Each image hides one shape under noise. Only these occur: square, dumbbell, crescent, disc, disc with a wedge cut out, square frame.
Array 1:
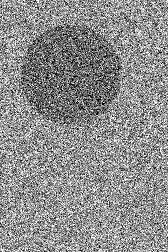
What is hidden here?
dark disc
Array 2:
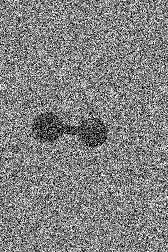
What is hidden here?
dark dumbbell
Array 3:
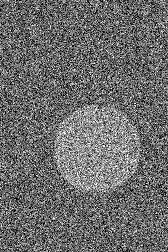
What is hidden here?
light disc
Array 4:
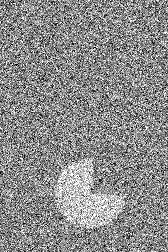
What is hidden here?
light disc with a wedge cut out, bottom middle
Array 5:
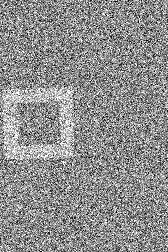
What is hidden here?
light square frame, middle left
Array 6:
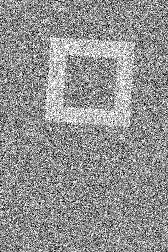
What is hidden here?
light square frame
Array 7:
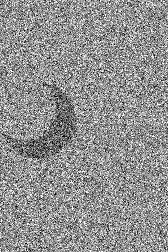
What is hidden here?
dark crescent, middle left
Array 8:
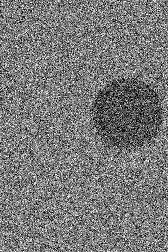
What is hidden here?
dark disc, middle right
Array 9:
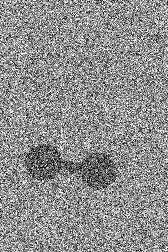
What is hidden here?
dark dumbbell
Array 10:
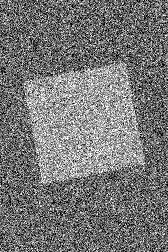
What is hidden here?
light square
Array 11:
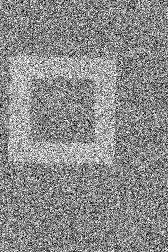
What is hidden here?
light square frame
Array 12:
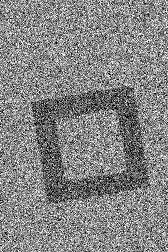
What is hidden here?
dark square frame
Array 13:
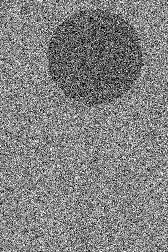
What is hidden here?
dark disc
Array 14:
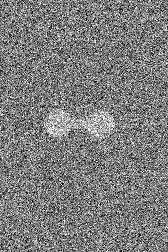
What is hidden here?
light dumbbell, centre
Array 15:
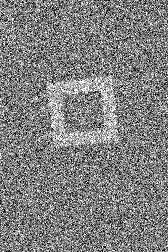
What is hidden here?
light square frame, centre
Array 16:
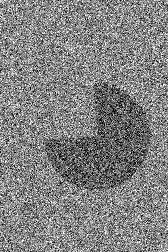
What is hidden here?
dark disc with a wedge cut out
